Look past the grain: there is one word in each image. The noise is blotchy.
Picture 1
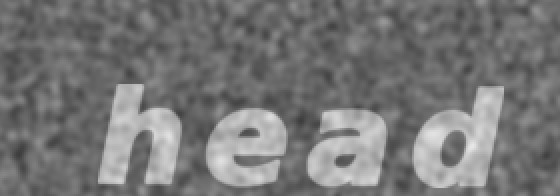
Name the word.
head
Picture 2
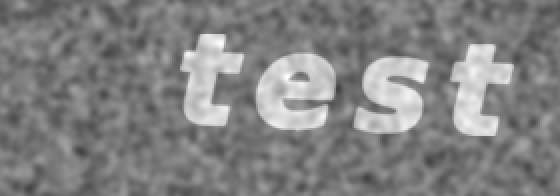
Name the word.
test
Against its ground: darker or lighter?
lighter
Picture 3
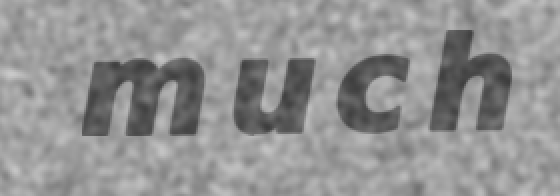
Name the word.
much
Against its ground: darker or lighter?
darker
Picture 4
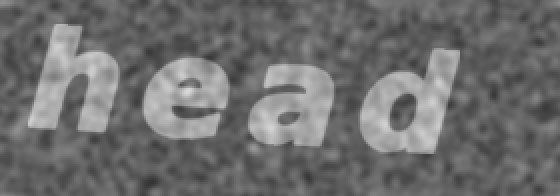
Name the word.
head
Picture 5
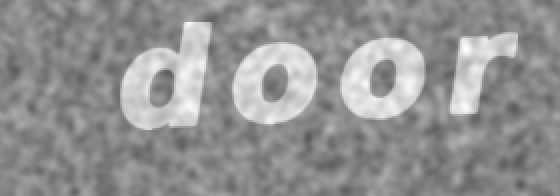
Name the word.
door
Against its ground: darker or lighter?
lighter
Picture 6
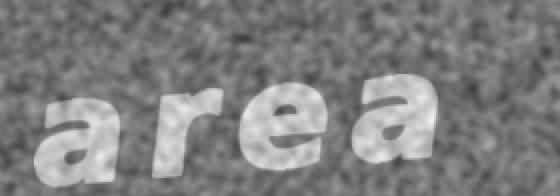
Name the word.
area
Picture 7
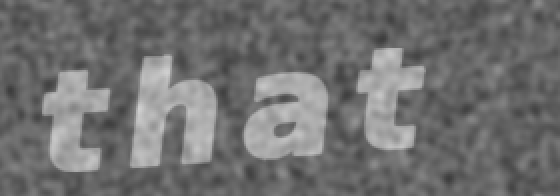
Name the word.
that
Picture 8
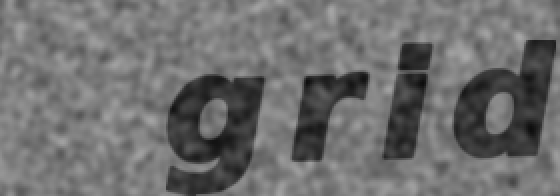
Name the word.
grid
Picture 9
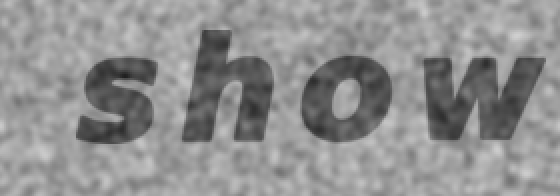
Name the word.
show
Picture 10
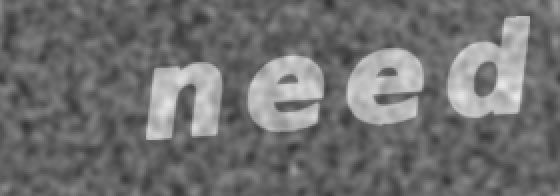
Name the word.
need
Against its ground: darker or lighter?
lighter
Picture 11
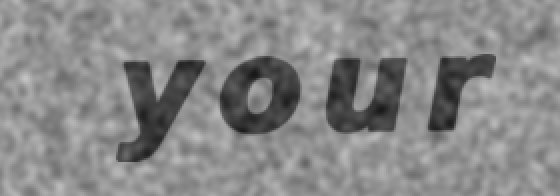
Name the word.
your
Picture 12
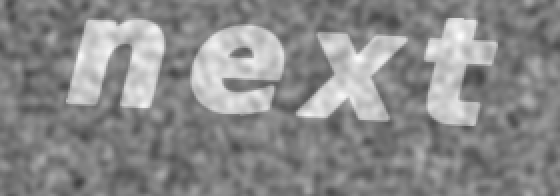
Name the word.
next
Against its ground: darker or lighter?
lighter
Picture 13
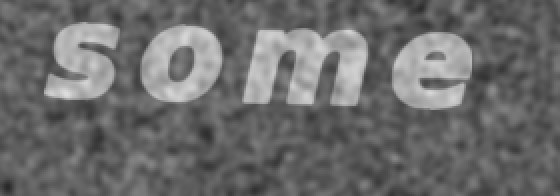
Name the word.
some
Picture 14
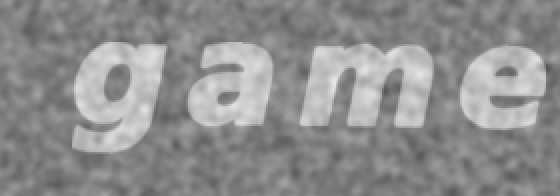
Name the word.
game
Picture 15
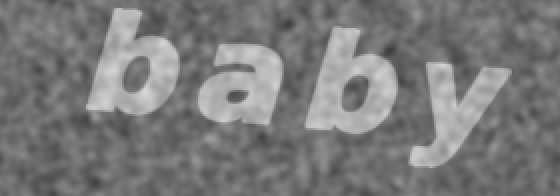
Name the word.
baby
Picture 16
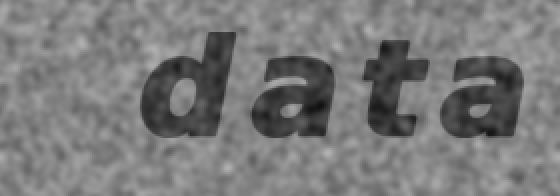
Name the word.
data
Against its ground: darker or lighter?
darker
